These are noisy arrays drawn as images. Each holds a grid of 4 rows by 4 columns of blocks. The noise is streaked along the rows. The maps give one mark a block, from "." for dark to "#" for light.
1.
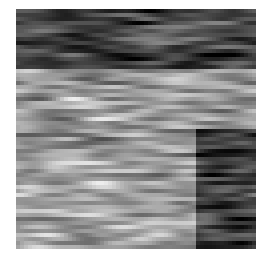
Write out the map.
....
####
###.
###.
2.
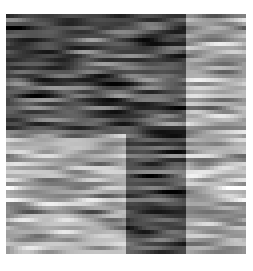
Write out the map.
...#
...#
##.#
##.#
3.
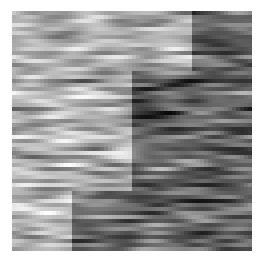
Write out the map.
###.
##..
##..
#...
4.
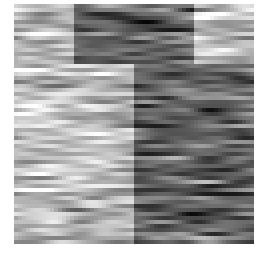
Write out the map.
#..#
##..
##..
##..
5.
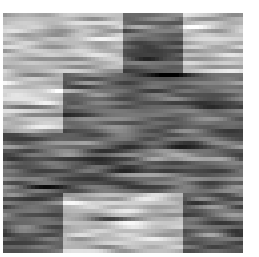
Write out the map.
##.#
#...
....
.##.
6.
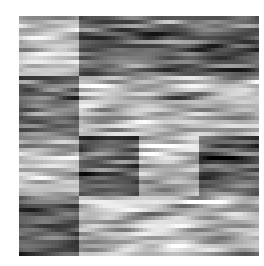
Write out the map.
#...
.###
#.#.
.###
